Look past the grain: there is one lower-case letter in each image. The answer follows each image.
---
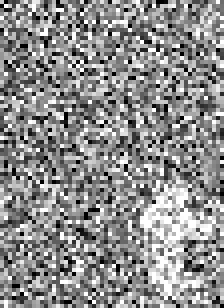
t
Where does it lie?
bottom right
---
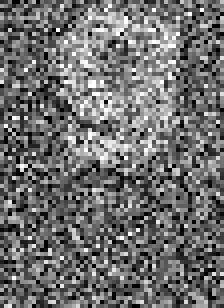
g
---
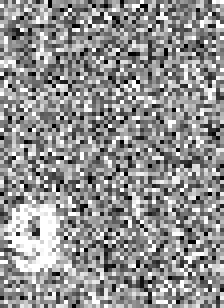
g
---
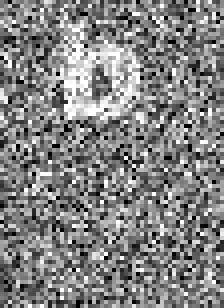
b
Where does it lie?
top middle
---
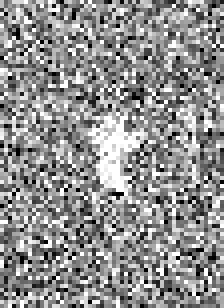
t
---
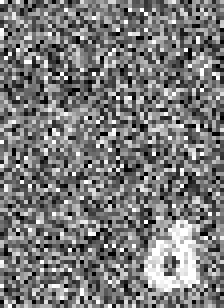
d
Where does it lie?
bottom right
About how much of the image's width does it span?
a quarter
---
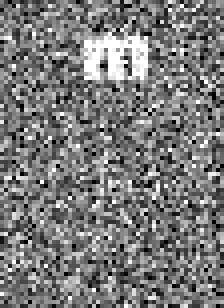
m
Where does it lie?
top middle
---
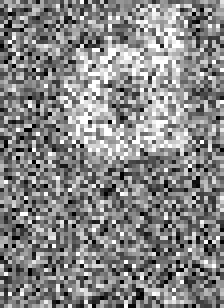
d
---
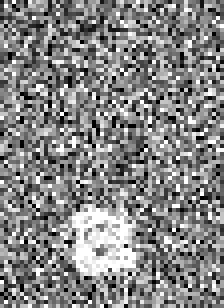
a
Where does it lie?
bottom middle
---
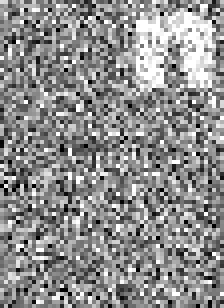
n
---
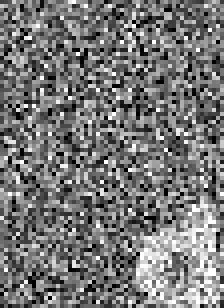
d
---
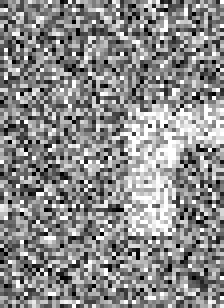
r
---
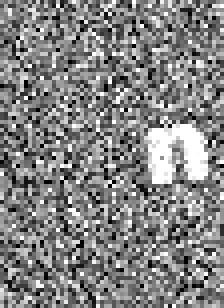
n
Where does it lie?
middle right
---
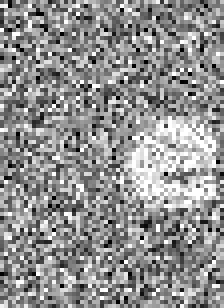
e
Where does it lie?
middle right
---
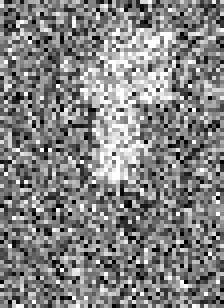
f
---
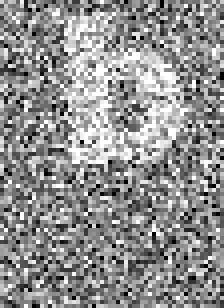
b
